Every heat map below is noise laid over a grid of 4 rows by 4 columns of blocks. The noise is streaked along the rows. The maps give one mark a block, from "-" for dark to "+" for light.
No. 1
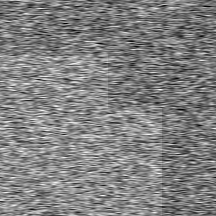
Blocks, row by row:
----
++--
+++-
+++-
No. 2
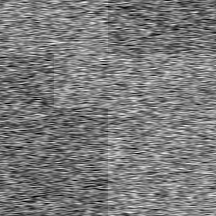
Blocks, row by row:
++--
-+++
--++
--++
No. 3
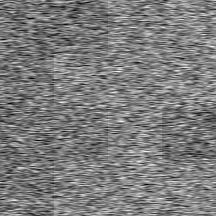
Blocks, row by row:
--++
-+++
--+-
-+++
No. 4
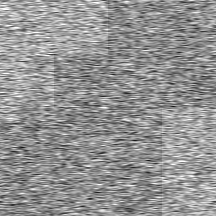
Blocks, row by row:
++--
+---
---+
---+
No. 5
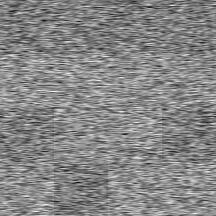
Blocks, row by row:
----
++++
-++-
+-++
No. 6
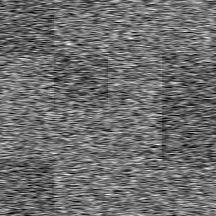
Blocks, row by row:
-+++
+-+-
+++-
-+++
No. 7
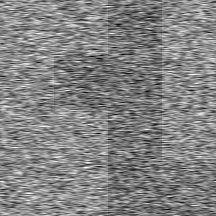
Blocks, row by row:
++-+
+--+
++-+
++--
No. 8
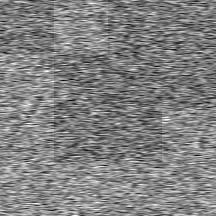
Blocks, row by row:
-+--
+---
+--+
++++
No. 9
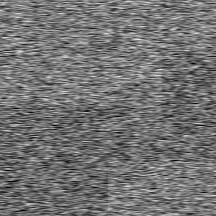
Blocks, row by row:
++++
+++-
----
--++
